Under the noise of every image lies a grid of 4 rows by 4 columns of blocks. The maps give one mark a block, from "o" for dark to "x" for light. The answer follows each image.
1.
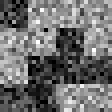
o x x x
x x o x
x o o o
o o x x
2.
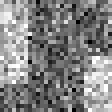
x o o o
x o o o
x o o x
o o o x
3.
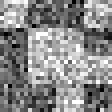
x o o x
o x x o
o x x x
o o x o
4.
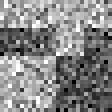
x x x x
o o x o
x x o o
x x o o
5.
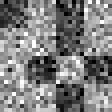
o x o x
x x o x
x o x o
x x o x
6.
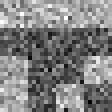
x x x x
o o o o
x o o x
x o x o
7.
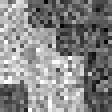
x o o o
x x o o
x x x o
o x x o
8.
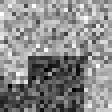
x x x x
x x x x
x o o x
o o o x
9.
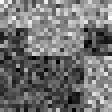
x x x x
o x x o
o o o x
o o o x
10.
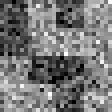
o x o x
o x x x
x o o x
x x o x
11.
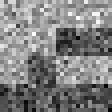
x x x x
x x o o
x o x x
o o o o
